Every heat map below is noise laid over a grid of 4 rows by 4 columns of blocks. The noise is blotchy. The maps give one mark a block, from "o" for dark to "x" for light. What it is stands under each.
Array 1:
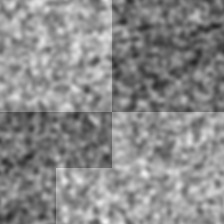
x x o o
x x o o
o o x x
o x x x
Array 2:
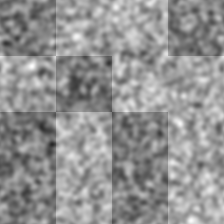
o x x o
x o x x
o x o x
o x o x
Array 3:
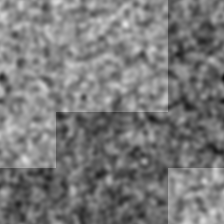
x x x o
x x x o
x o o o
o o o x
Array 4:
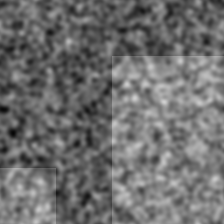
o o o o
o o x x
o o x x
x o x x
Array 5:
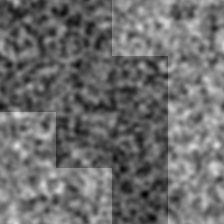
o o x x
o o o x
x o o x
x x o x
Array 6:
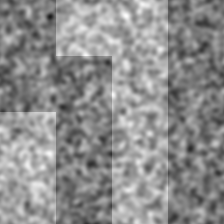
o x x o
o o x o
x o x o
x o x o
